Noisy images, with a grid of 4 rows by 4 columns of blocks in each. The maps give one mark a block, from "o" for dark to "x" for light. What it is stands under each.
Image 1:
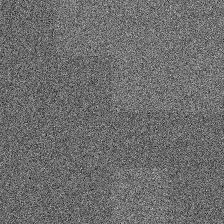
oxxx
ooxx
oooo
ooxo
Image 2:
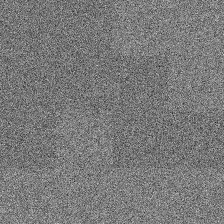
ooxx
ooox
oxoo
xxxx
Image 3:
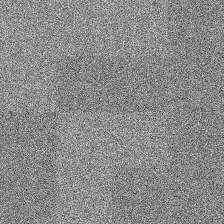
xxxo
xooo
oxxo
oxoo
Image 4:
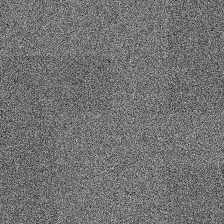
xxxo
ooxo
oxxx
oxxo
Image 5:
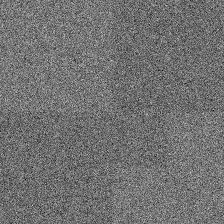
xxoo
xxoo
ooox
ooxx
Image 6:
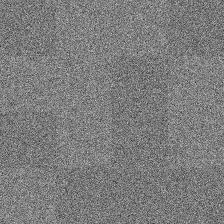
oxxo
xxox
oxox
xooo
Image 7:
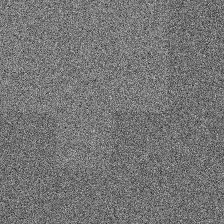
xxxo
xxxo
oxoo
oooo
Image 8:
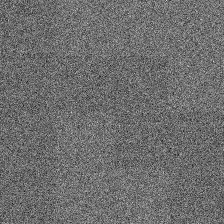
oxxx
ooox
oxoo
oxxo
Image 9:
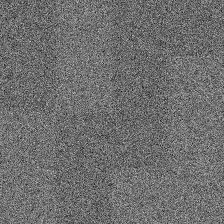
oxoo
oxox
xoox
xoxx
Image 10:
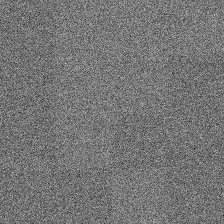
oxxx
oxxo
oxoo
ooxo
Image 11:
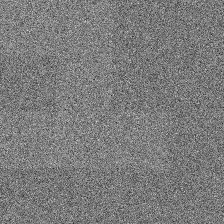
xxoo
oxoo
xxxo
oooo
